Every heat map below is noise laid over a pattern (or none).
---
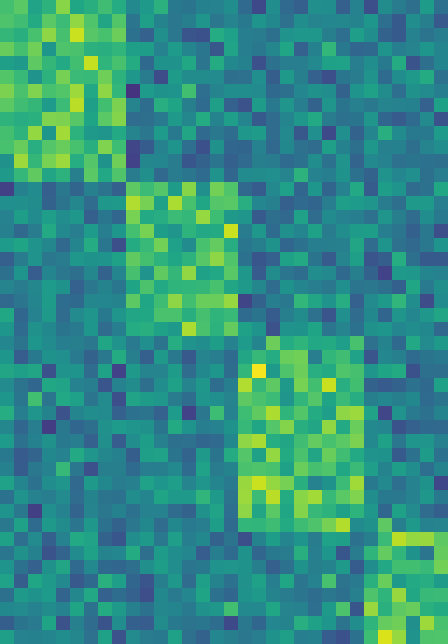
blocks along the diagonal
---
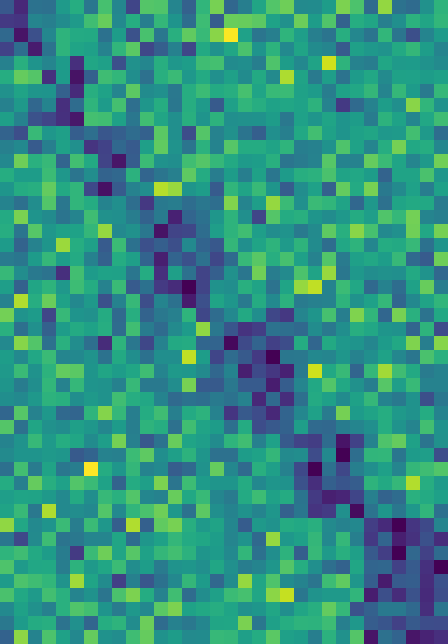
blocks along the diagonal
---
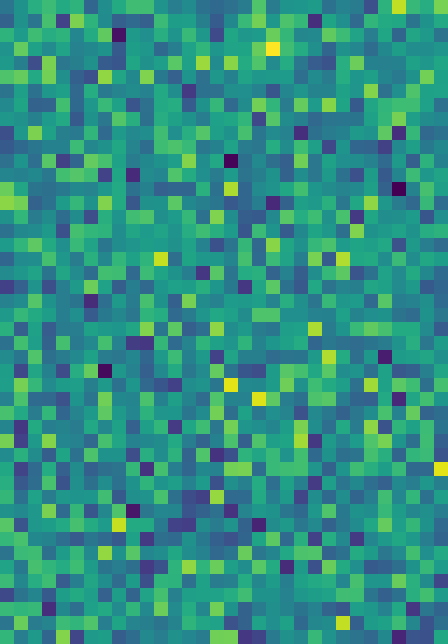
only noise
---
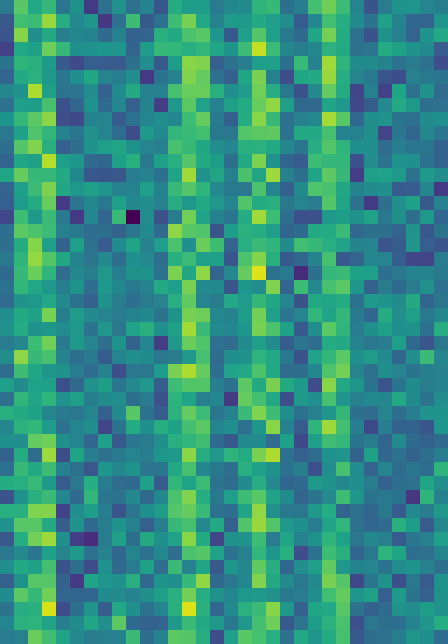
bands of columns
